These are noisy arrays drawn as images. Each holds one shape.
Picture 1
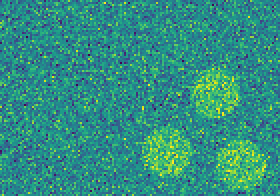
three dots
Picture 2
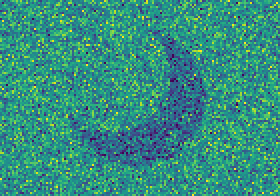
crescent
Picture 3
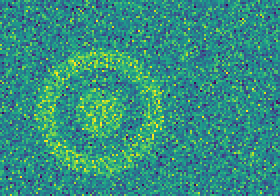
bullseye
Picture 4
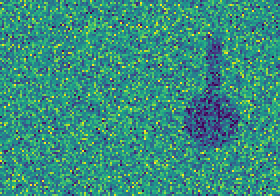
lollipop
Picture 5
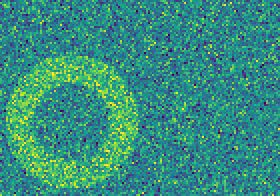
ring
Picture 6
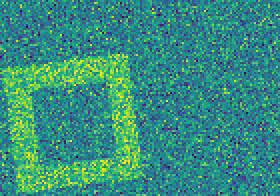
square frame
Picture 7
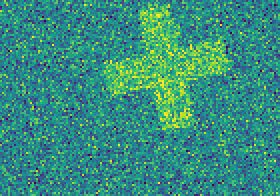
cross
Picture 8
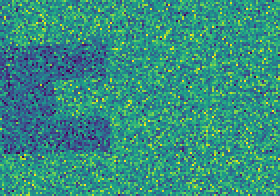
square with a notch
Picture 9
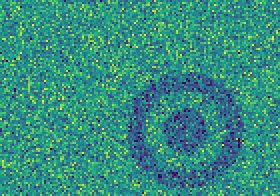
bullseye
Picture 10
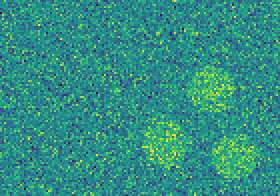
three dots
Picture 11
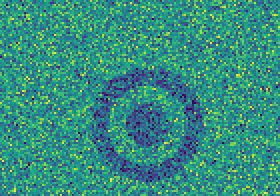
bullseye
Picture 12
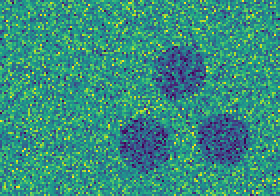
three dots
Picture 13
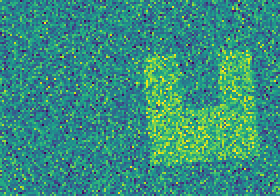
square with a notch
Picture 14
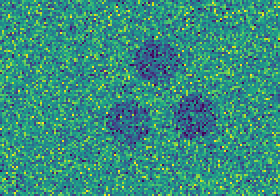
three dots
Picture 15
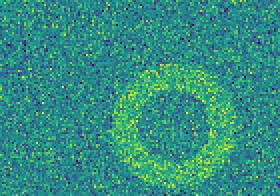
ring
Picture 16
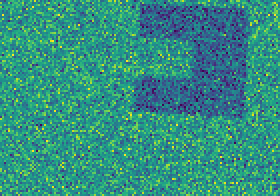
square with a notch
